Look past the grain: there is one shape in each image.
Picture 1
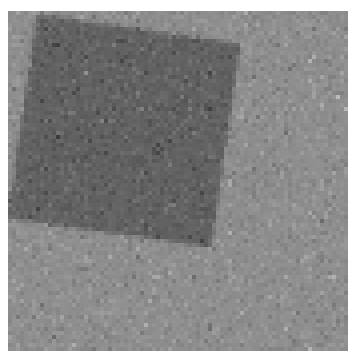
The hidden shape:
square
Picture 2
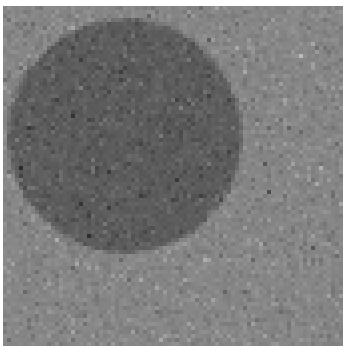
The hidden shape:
disc
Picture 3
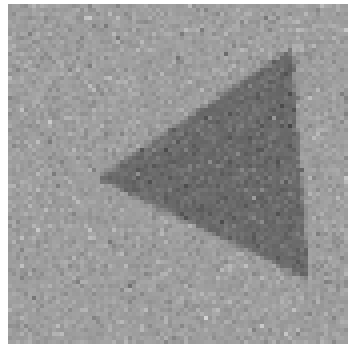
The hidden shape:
triangle
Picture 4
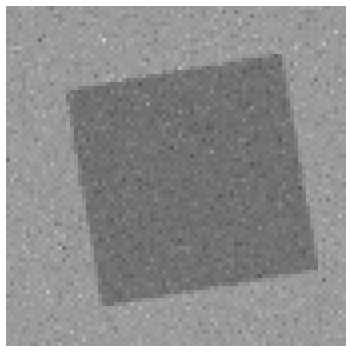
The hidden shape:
square
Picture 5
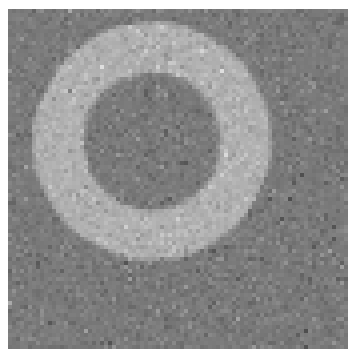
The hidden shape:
ring
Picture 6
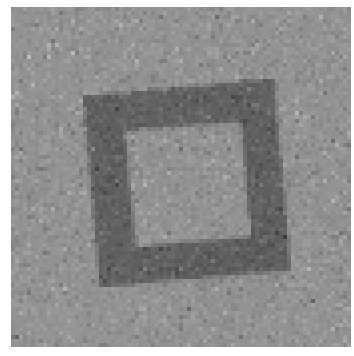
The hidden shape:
square frame
